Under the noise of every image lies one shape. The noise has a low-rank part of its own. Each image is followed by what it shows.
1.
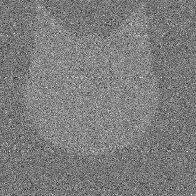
cat's head
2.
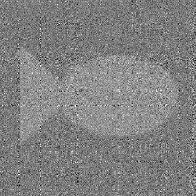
fish
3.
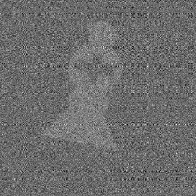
chess bishop
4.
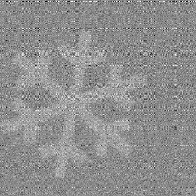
snowflake
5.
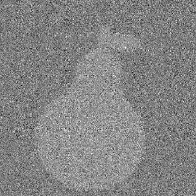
pear
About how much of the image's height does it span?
nearly all
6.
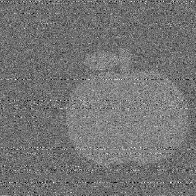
apple
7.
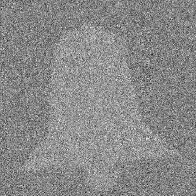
bell
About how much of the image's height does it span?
nearly all
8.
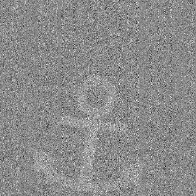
anchor
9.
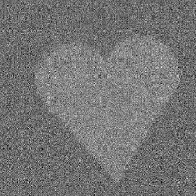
heart
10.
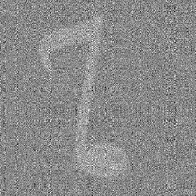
musical note
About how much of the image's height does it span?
nearly all
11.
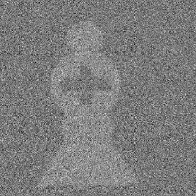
chess bishop
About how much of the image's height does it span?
nearly all
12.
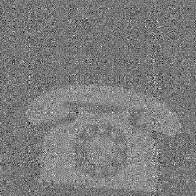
telephone
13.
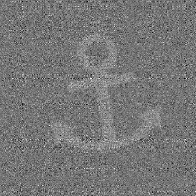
anchor
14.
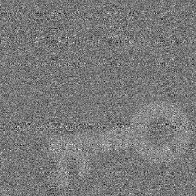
key
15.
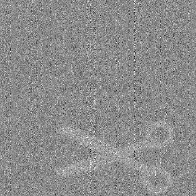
pair of scissors
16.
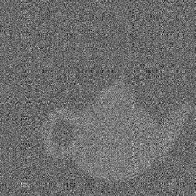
teapot
